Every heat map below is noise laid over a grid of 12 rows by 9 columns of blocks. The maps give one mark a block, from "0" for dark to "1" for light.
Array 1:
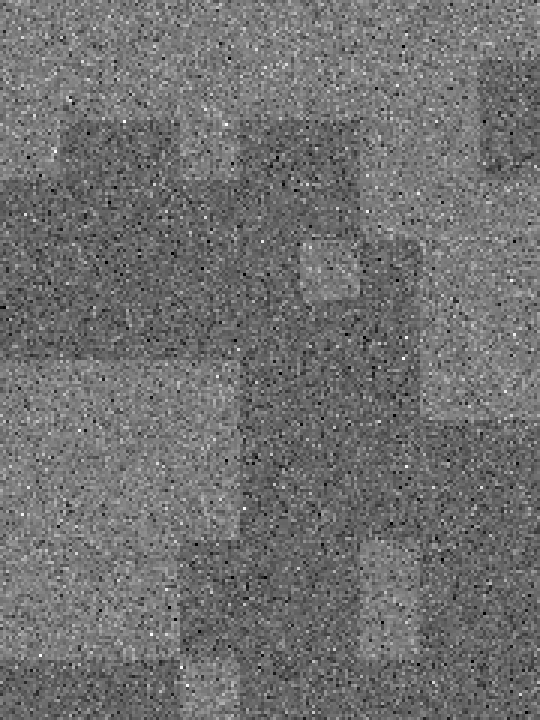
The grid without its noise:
1 1 1 1 1 1 1 1 1
1 1 1 1 1 1 1 1 0
1 0 0 1 0 0 1 1 0
0 0 0 0 0 0 1 1 1
0 0 0 0 0 1 0 1 1
0 0 0 0 0 0 0 1 1
1 1 1 1 0 0 0 1 1
1 1 1 1 0 0 0 0 0
1 1 1 1 0 0 0 0 0
1 1 1 0 0 0 1 0 0
1 1 1 0 0 0 1 0 0
0 0 0 1 0 0 0 0 0
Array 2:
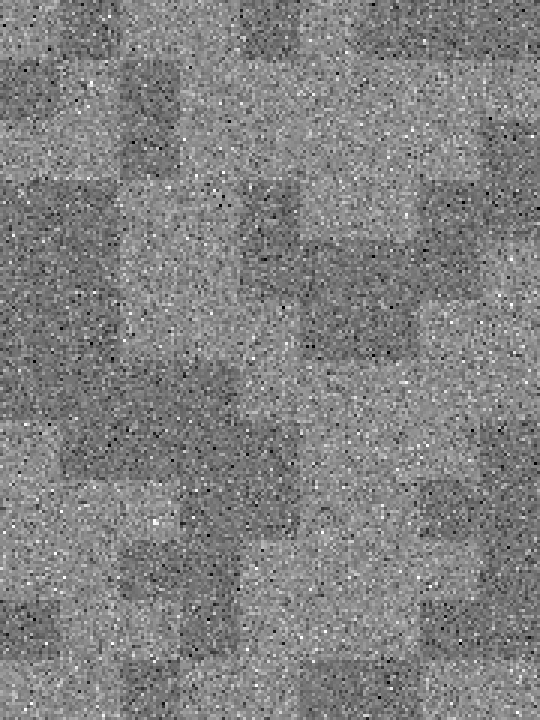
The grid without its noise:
1 0 1 1 0 1 0 0 0
0 1 0 1 1 1 1 1 1
1 1 0 1 1 1 1 1 0
0 0 1 1 0 1 1 0 0
0 0 1 1 0 0 0 0 1
0 0 1 1 1 0 0 1 1
0 0 0 0 1 1 1 1 1
1 0 0 0 0 1 1 1 0
1 1 1 0 0 1 1 0 0
1 1 0 0 1 1 1 1 0
0 1 1 0 1 1 1 0 0
1 1 0 1 1 0 0 1 1
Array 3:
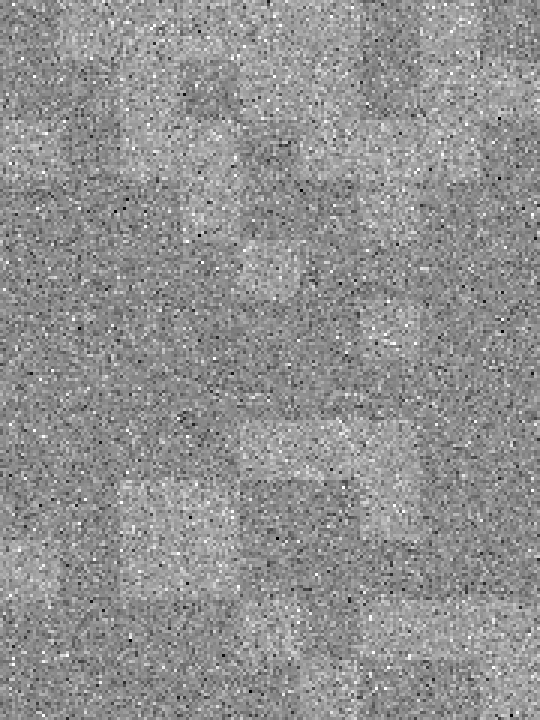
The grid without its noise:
0 1 1 1 1 1 0 1 0
0 0 1 0 1 1 0 1 1
1 0 1 1 0 1 1 1 0
0 0 0 1 0 0 1 0 0
0 0 0 0 1 0 0 0 0
0 0 0 0 0 0 1 0 0
0 0 0 0 0 0 0 0 0
0 0 0 0 1 1 1 0 0
0 0 1 1 0 0 1 0 0
1 0 1 1 0 0 0 0 0
0 0 0 0 1 0 1 1 1
0 0 0 0 0 1 0 0 1
